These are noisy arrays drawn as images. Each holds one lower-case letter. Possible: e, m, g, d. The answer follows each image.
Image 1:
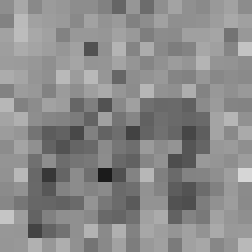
dark m
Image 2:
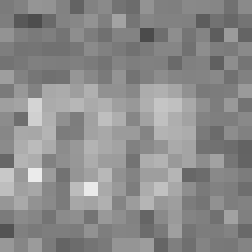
light m
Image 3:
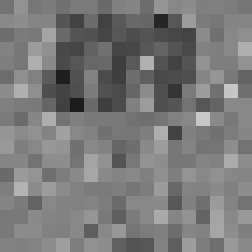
dark m
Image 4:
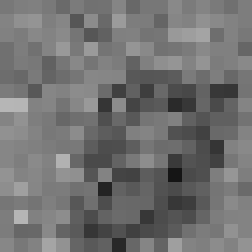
dark g
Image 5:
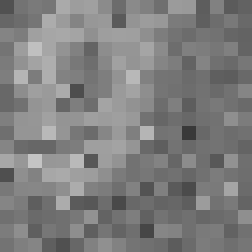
light g
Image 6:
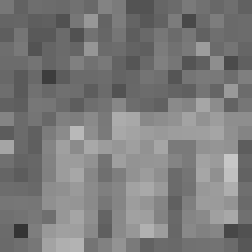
light m
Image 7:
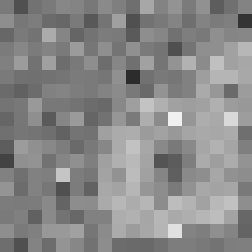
light d
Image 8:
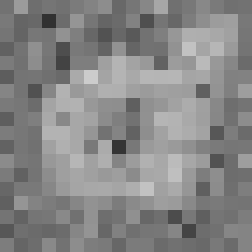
light d
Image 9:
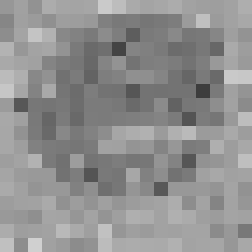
dark e
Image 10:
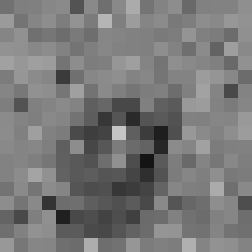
dark g
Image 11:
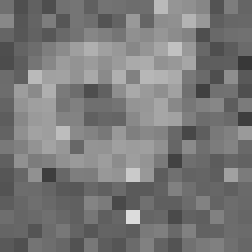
light d
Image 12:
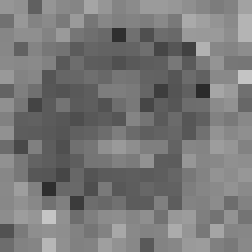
dark e
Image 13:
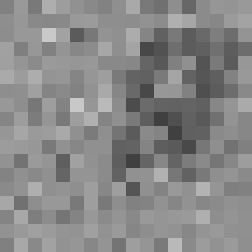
dark g
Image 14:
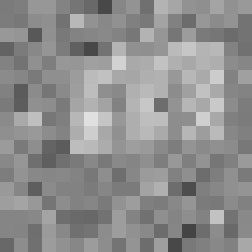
light m
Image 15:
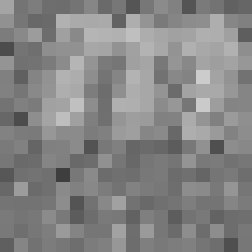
light m
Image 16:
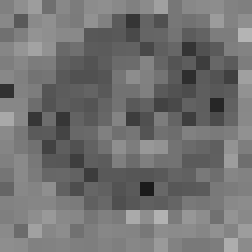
dark e
